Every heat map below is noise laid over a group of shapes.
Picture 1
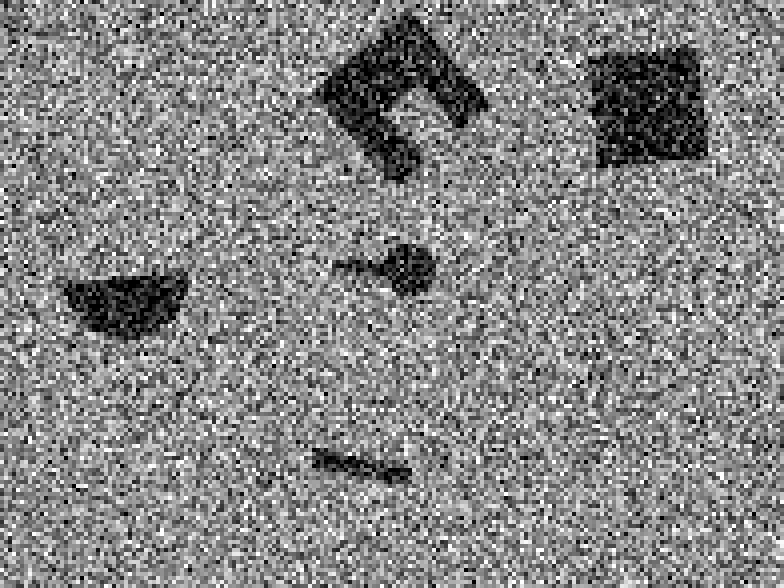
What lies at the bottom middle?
bar
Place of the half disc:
middle left
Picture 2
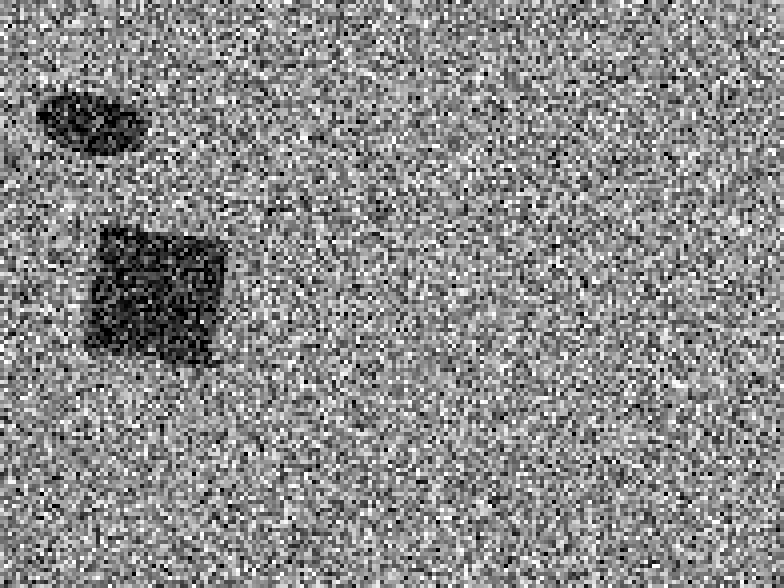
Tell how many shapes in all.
2
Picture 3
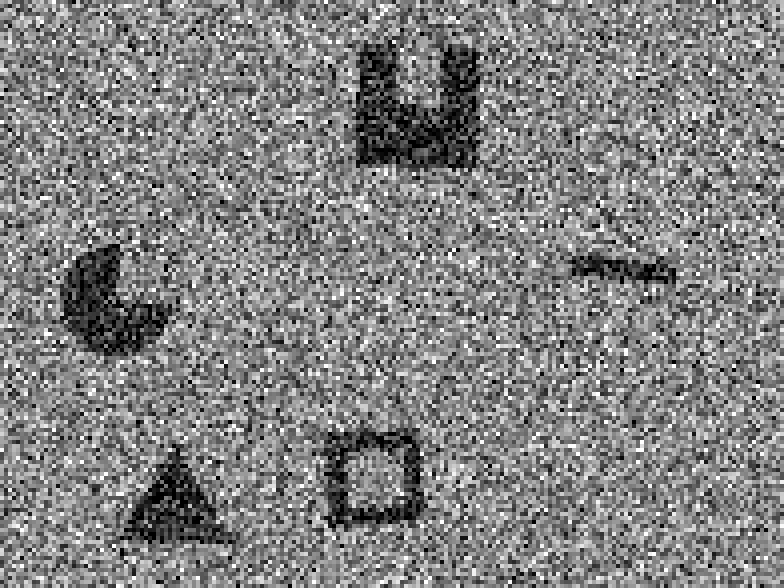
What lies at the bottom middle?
square frame
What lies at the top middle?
square with a notch
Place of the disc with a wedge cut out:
middle left
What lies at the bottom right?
nothing
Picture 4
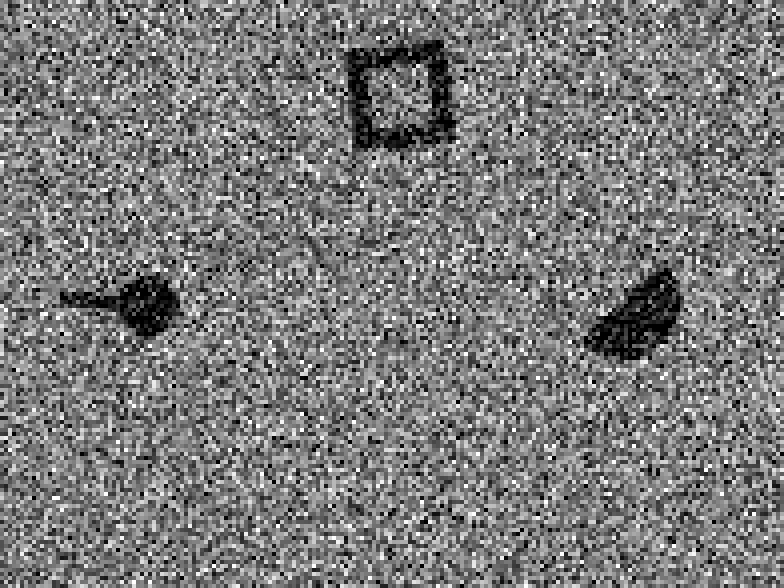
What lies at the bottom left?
nothing
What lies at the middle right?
half disc
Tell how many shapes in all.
3
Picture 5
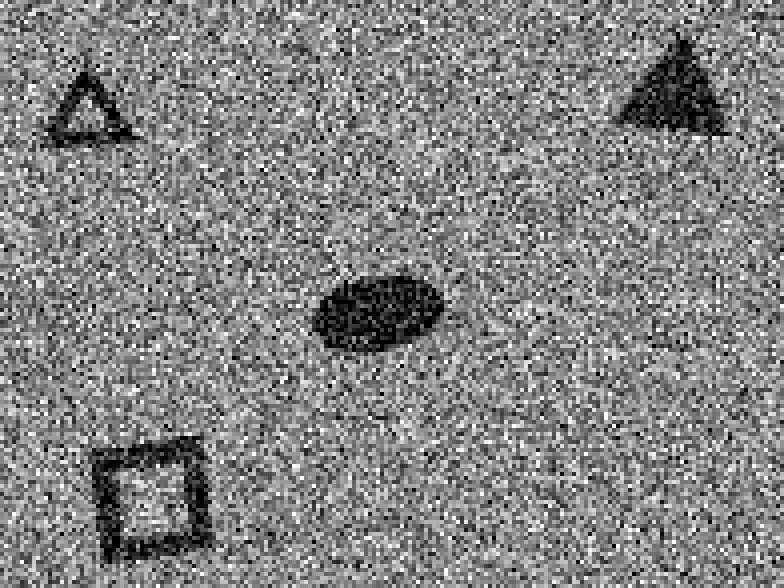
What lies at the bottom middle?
nothing
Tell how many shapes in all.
4
